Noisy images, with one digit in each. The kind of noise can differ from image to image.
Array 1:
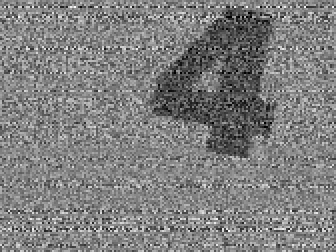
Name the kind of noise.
rows of uneven size
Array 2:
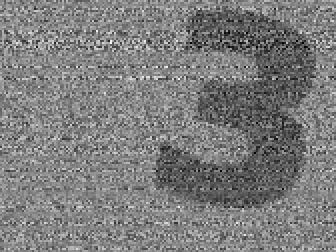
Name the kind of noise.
rows of uneven size
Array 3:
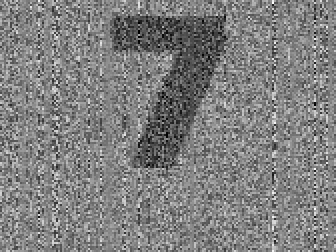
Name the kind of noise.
columns of uneven size
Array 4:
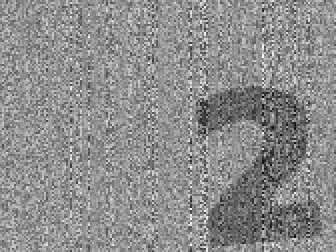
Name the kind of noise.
columns of uneven size
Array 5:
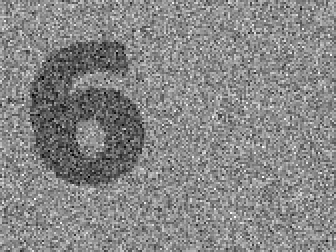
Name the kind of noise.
independent entries
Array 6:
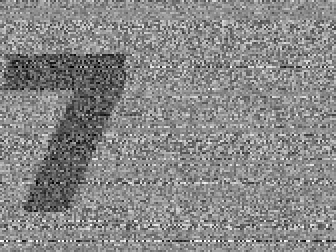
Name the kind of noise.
rows of uneven size
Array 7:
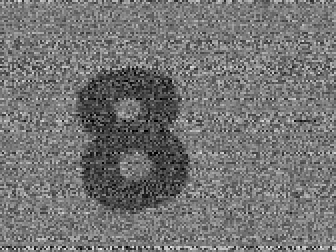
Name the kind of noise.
rows of uneven size
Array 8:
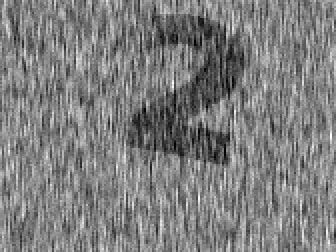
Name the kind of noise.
streaked along the columns
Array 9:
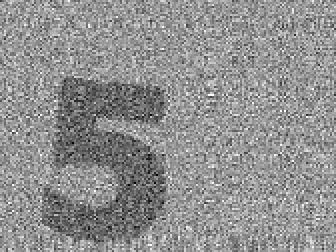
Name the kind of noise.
low rank plus noise
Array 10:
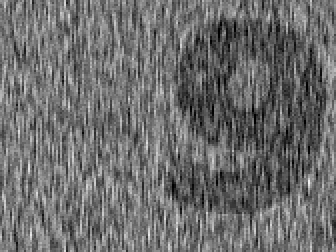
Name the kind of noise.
streaked along the columns
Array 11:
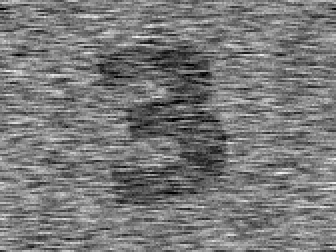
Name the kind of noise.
streaked along the rows
